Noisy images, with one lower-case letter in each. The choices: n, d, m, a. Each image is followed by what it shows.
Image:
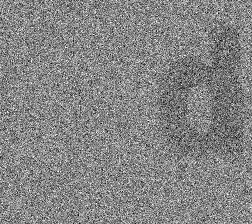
d
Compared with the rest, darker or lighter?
darker
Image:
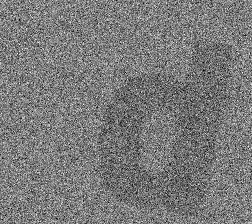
d
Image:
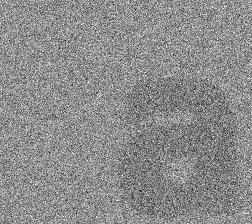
a
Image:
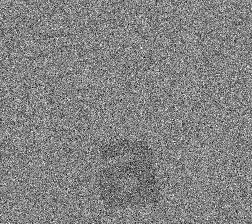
a
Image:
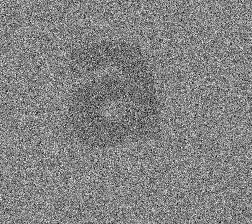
a
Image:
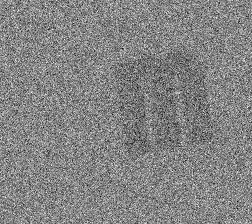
m
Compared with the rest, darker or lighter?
darker
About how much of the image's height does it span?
half
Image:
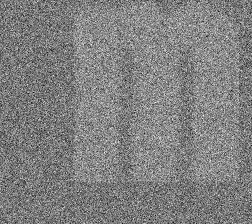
m
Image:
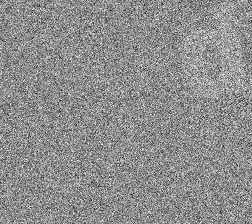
d
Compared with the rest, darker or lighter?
lighter
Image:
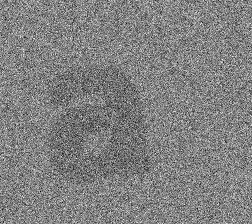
a
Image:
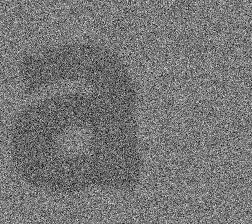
a
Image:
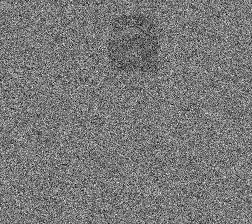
a
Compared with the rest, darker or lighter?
darker
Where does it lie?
top middle
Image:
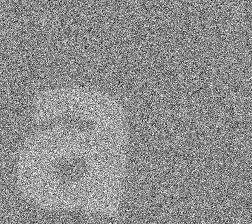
a
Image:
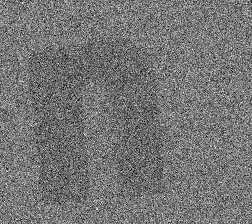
n
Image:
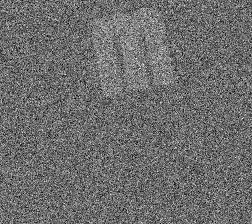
m
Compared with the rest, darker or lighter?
lighter
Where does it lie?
top middle
